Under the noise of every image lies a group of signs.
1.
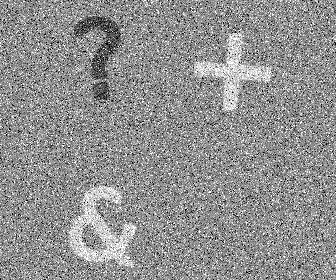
top left: dark question mark; top right: light plus sign; bottom left: light ampersand
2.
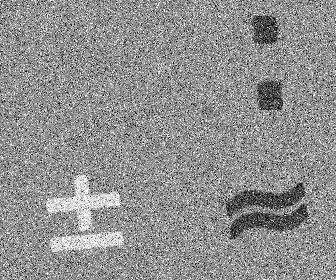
top right: dark colon; bottom left: light plus-minus sign; bottom right: dark approximately sign
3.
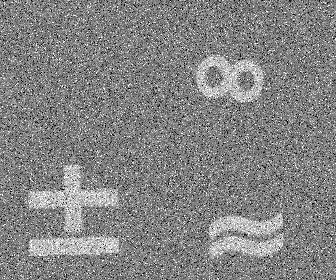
top right: light infinity sign; bottom left: light plus-minus sign; bottom right: light approximately sign
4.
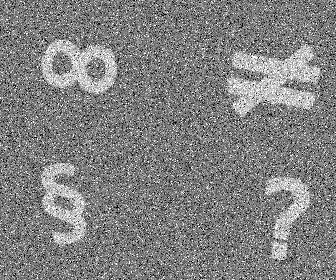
top left: light infinity sign; top right: light not-equal sign; bottom left: light section sign; bottom right: light question mark
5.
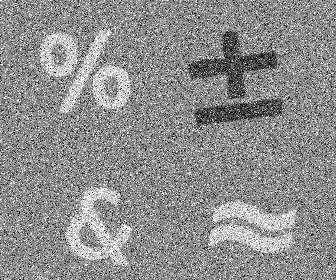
top left: light percent sign; top right: dark plus-minus sign; bottom left: light ampersand; bottom right: light approximately sign
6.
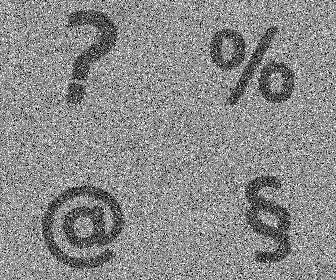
top left: dark question mark; top right: dark percent sign; bottom left: dark at sign; bottom right: dark section sign
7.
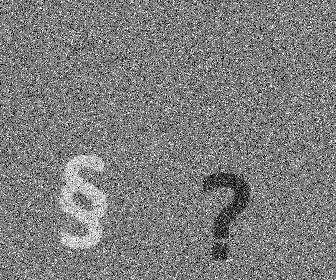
bottom left: light section sign; bottom right: dark question mark
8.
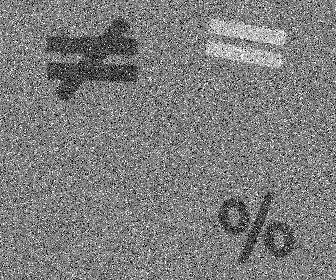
top left: dark not-equal sign; top right: light equals sign; bottom right: dark percent sign
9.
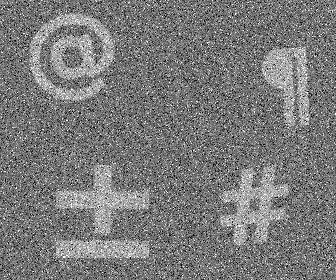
top left: light at sign; top right: light pilcrow; bottom left: light plus-minus sign; bottom right: light hash sign
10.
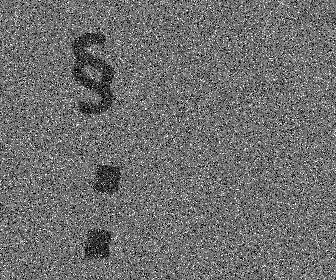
top left: dark section sign; bottom left: dark colon
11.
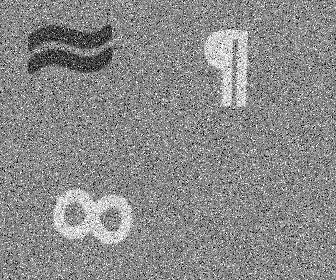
top left: dark approximately sign; top right: light pilcrow; bottom left: light infinity sign
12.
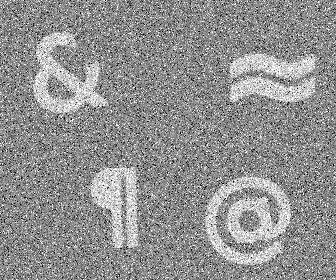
top left: light ampersand; top right: light approximately sign; bottom left: light pilcrow; bottom right: light at sign
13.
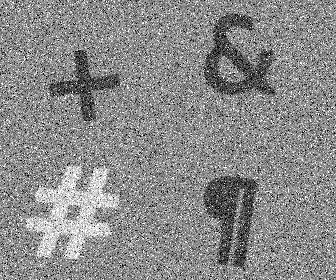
top left: dark plus sign; top right: dark ampersand; bottom left: light hash sign; bottom right: dark pilcrow
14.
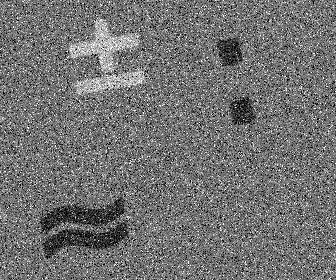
top left: light plus-minus sign; top right: dark colon; bottom left: dark approximately sign
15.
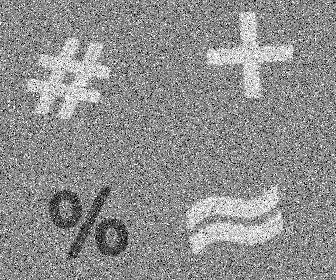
top left: light hash sign; top right: light plus sign; bottom left: dark percent sign; bottom right: light approximately sign
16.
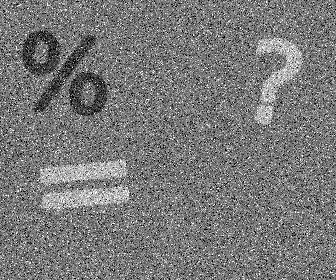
top left: dark percent sign; top right: light question mark; bottom left: light equals sign
